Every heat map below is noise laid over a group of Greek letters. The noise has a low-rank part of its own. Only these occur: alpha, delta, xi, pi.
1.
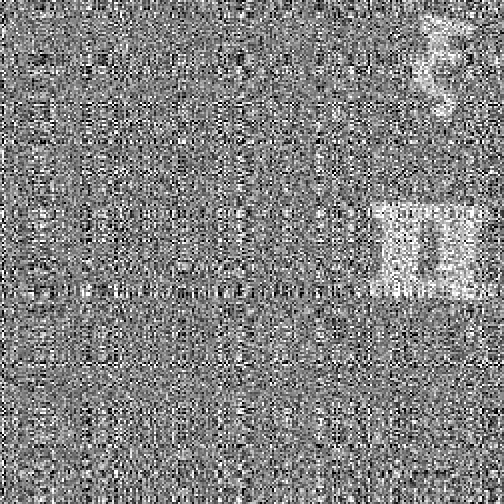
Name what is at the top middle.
nothing
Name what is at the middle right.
pi
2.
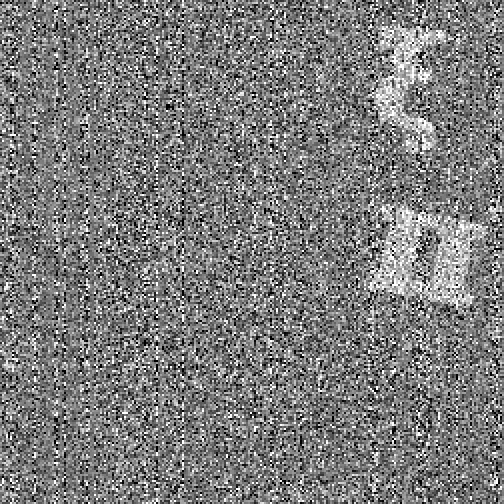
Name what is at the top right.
xi
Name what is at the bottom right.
nothing
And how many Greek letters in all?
2
